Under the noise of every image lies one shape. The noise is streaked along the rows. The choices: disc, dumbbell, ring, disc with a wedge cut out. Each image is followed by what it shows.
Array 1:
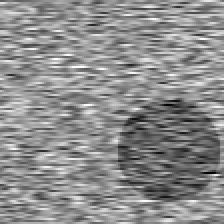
disc
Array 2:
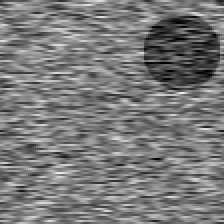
disc
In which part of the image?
top right
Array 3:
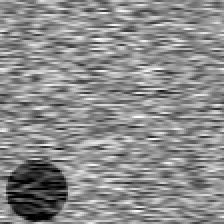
disc
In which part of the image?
bottom left
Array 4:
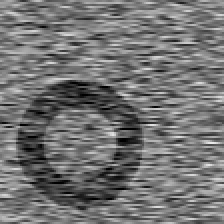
ring
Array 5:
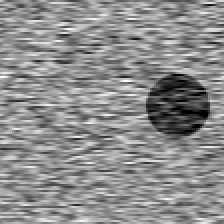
disc
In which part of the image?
middle right
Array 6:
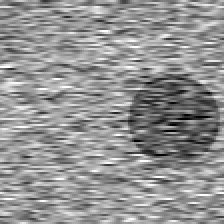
disc
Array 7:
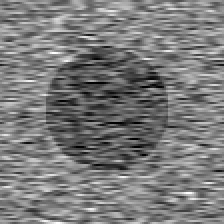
disc
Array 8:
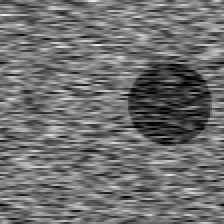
disc
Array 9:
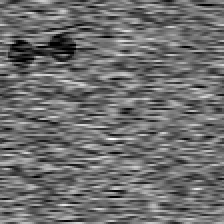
dumbbell
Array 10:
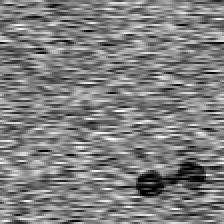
dumbbell
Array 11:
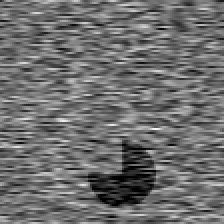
disc with a wedge cut out
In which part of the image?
bottom middle
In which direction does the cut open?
up and left
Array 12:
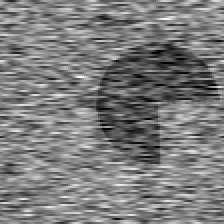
disc with a wedge cut out
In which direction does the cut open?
down and right
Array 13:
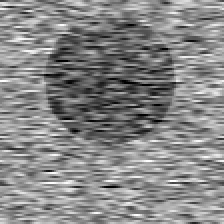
disc
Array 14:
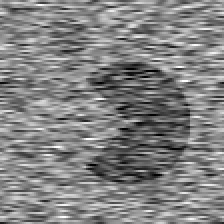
disc with a wedge cut out
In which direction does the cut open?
left
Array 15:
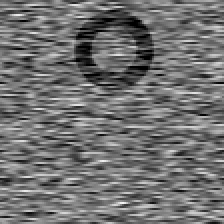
ring
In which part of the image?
top middle
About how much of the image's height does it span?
a third
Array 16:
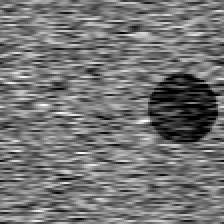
disc
